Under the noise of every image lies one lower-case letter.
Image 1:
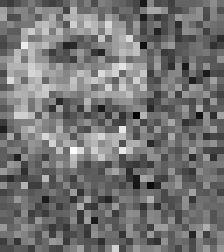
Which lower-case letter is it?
e
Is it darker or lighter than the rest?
lighter
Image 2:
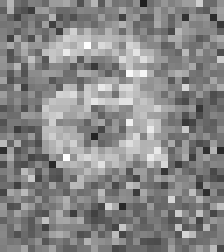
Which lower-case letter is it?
a
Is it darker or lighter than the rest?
lighter
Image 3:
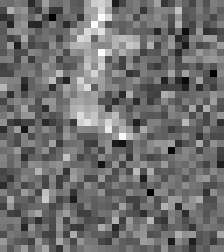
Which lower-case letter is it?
t
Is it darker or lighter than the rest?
lighter
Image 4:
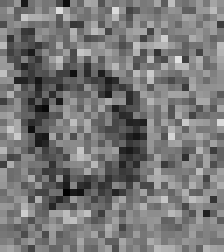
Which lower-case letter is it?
b
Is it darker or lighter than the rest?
darker
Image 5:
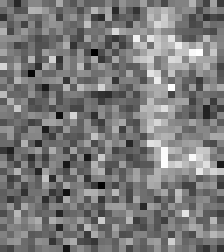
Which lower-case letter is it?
t
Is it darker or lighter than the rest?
lighter
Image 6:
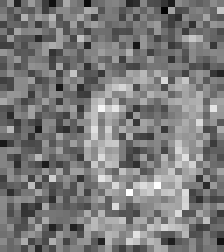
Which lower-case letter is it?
g
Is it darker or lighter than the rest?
lighter
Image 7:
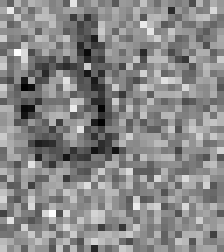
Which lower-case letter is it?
d
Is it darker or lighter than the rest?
darker
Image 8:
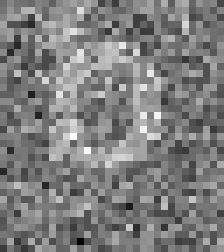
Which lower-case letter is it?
b
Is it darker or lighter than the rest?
lighter
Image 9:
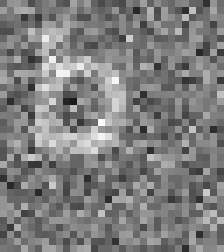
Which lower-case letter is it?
b
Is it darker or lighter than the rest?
lighter
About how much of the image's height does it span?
half
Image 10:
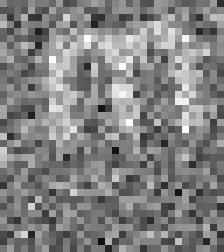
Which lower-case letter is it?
m
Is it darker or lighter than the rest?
lighter
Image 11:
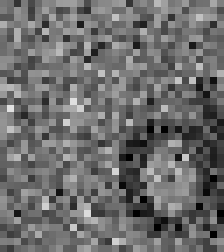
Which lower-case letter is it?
d
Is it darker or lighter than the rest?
darker
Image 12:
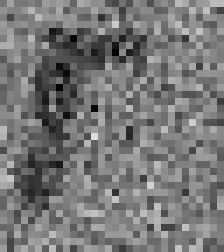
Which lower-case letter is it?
r
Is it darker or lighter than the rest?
darker
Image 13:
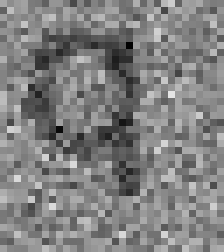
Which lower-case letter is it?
q
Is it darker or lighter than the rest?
darker
